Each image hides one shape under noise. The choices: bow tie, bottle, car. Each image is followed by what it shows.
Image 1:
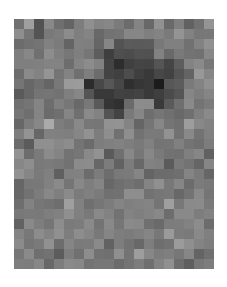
car
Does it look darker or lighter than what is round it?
darker
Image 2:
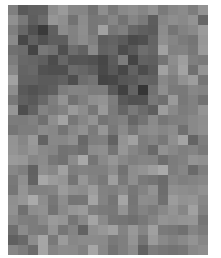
bow tie
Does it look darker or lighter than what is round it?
darker
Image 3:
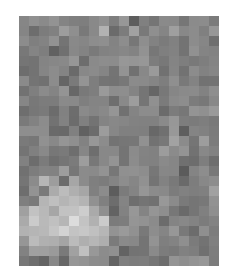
car
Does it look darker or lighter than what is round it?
lighter
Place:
bottom left
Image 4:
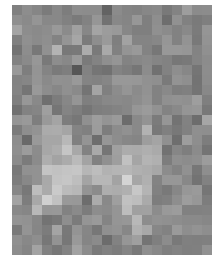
bow tie
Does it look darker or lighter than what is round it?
lighter
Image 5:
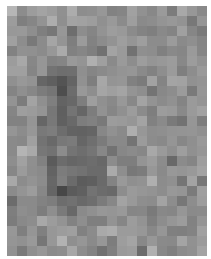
bottle
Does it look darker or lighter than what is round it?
darker
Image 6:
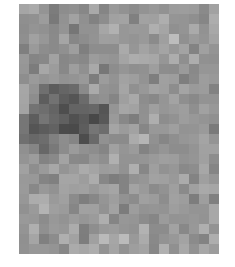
car
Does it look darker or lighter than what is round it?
darker
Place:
middle left
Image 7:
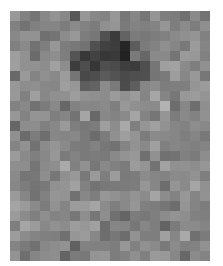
car
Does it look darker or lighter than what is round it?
darker
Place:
top middle
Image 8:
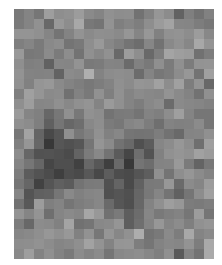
bow tie
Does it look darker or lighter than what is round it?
darker
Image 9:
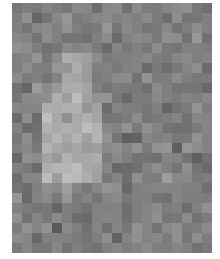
bottle
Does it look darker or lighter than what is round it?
lighter
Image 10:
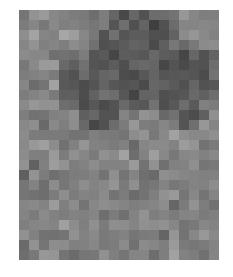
car
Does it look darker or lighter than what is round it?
darker
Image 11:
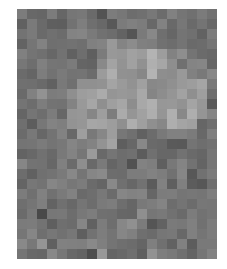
car
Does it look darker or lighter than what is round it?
lighter
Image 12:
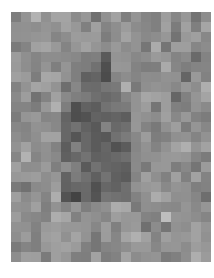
bottle
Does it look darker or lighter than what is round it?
darker
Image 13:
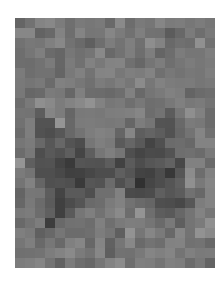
bow tie
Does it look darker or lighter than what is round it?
darker
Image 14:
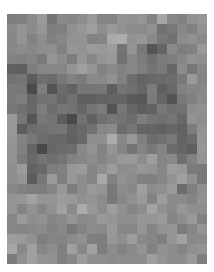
bow tie
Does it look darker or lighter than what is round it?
darker
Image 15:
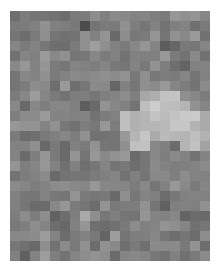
car
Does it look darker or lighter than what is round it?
lighter
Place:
middle right
